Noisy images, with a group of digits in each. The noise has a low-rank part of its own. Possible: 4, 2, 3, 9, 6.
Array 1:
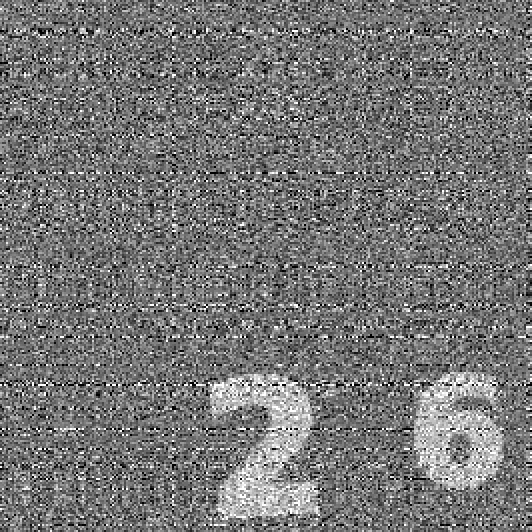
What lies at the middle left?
nothing
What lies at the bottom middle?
2
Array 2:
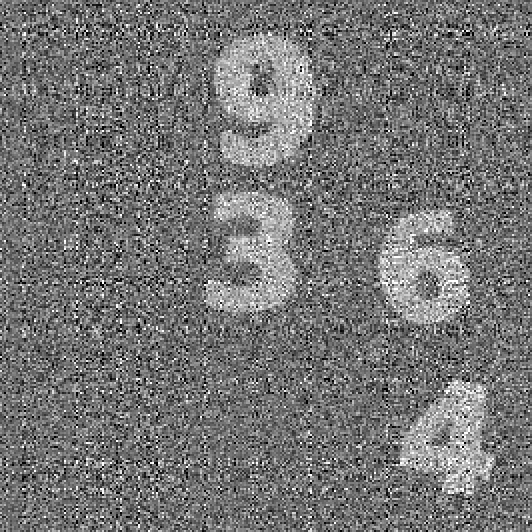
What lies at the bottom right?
4
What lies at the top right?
nothing
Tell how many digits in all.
4
